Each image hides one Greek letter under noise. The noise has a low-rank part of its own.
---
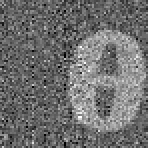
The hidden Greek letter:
theta
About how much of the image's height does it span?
two thirds
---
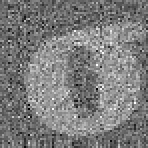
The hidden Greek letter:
sigma
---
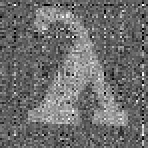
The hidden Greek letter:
lambda
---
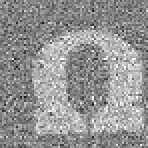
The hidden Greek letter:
omega
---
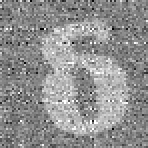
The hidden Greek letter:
delta
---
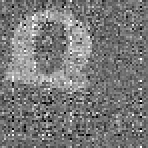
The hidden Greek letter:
omega
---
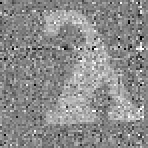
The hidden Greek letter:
lambda
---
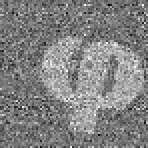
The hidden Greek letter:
phi
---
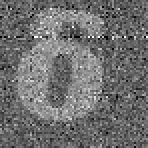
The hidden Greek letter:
delta
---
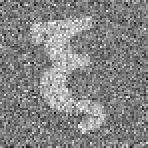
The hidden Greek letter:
xi
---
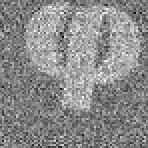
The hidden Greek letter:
phi
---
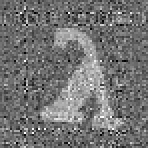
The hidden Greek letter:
lambda
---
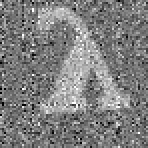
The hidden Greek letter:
lambda
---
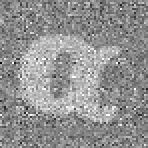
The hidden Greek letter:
alpha
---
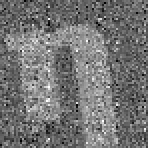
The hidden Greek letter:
eta
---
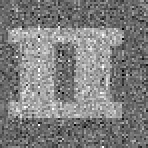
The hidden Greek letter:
pi
